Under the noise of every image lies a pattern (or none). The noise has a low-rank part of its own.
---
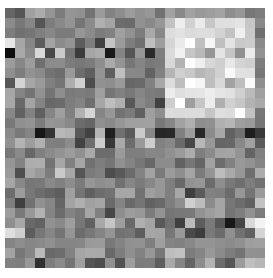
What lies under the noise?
one block
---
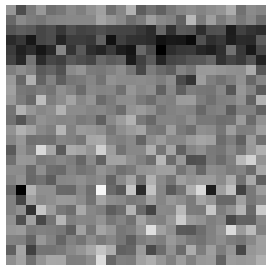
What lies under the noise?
one band of rows
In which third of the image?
top
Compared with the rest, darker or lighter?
darker
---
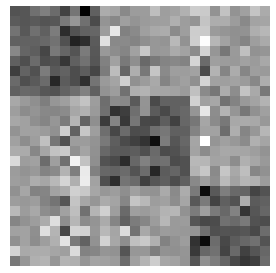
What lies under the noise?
blocks along the diagonal
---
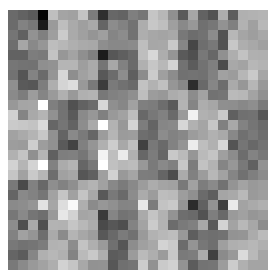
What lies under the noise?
a checkerboard
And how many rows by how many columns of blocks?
3 by 6
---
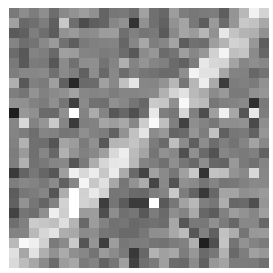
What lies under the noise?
a diagonal band
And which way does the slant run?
bottom left to top right
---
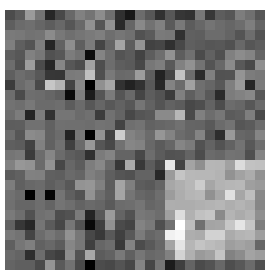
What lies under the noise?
one block
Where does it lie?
bottom right
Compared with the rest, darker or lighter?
lighter
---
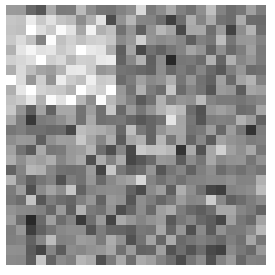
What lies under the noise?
one block
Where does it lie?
top left
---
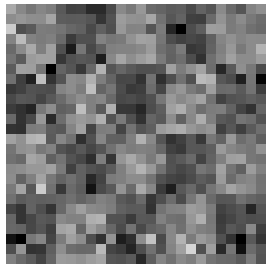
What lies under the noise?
a checkerboard
